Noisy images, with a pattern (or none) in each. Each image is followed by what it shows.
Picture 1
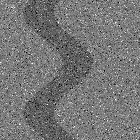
a wavy band
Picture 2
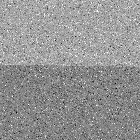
a sharp edge
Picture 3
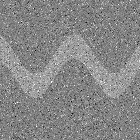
a wavy band
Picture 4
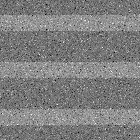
horizontal stripes
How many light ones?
3
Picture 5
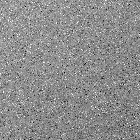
a smooth slope
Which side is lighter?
top left
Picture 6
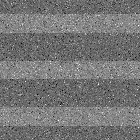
horizontal stripes
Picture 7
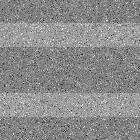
horizontal stripes
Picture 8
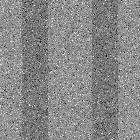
vertical stripes
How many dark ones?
2
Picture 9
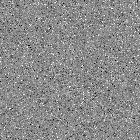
only noise
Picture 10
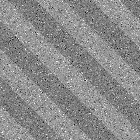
diagonal stripes
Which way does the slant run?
top left to bottom right
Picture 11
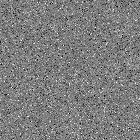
only noise
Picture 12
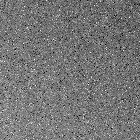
a smooth slope
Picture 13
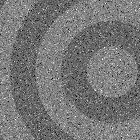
rings round one point
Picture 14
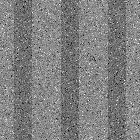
vertical stripes
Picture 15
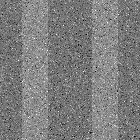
vertical stripes
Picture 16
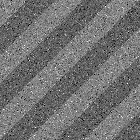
diagonal stripes
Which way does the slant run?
bottom left to top right
